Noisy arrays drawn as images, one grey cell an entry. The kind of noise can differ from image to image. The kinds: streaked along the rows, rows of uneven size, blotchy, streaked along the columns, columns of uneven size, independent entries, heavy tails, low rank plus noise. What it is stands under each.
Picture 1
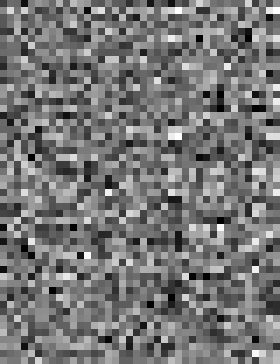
low rank plus noise
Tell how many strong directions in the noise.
two
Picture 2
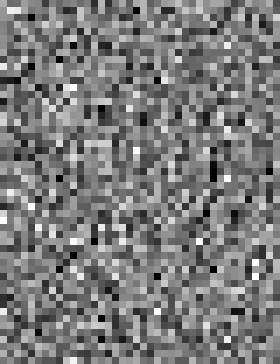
low rank plus noise
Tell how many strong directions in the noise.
five to eight
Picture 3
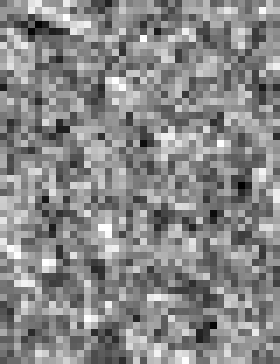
blotchy
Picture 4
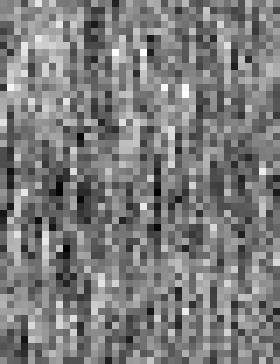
streaked along the columns
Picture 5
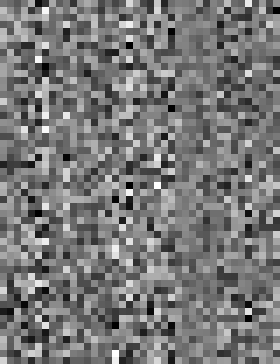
columns of uneven size
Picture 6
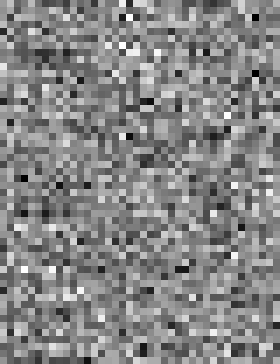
low rank plus noise
